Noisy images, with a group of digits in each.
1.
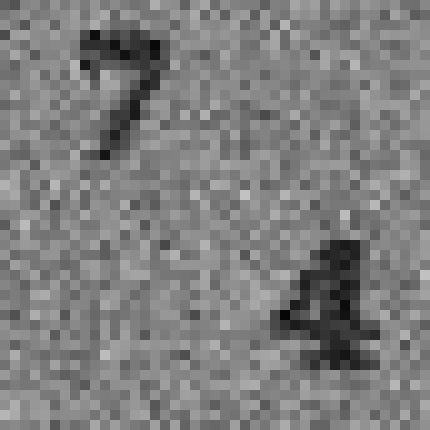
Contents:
top left: 7; bottom right: 4
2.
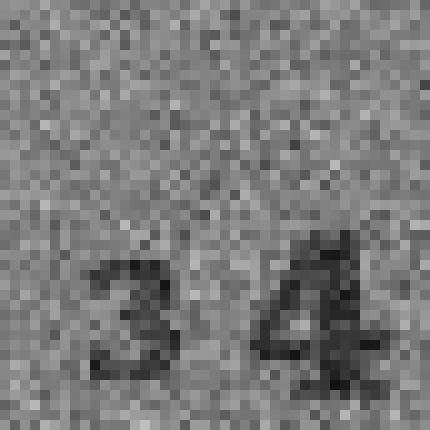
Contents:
bottom left: 3; bottom right: 4
